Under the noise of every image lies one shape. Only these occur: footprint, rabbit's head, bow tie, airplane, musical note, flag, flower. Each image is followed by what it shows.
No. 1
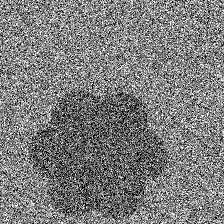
flower
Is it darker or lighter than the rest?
darker
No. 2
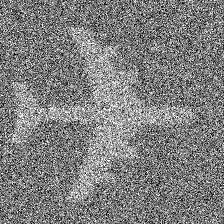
airplane
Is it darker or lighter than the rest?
lighter
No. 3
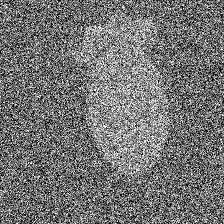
footprint
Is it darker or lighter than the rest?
lighter
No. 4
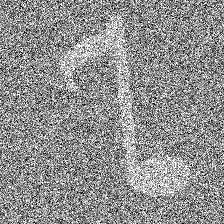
musical note
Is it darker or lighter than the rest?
lighter
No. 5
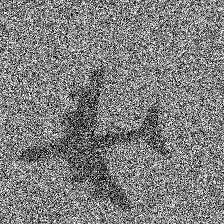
airplane
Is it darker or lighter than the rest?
darker
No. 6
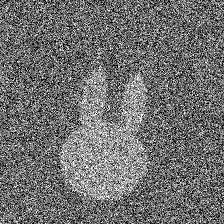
rabbit's head
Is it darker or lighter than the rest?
lighter
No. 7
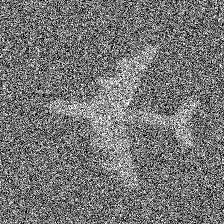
airplane
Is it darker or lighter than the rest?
lighter
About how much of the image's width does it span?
two thirds
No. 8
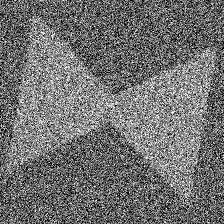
bow tie
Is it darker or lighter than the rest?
lighter
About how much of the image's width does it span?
nearly all
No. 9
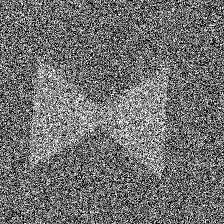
bow tie
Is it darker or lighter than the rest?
lighter
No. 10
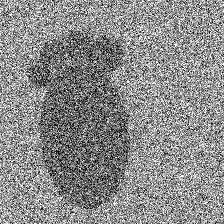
footprint
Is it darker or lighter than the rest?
darker
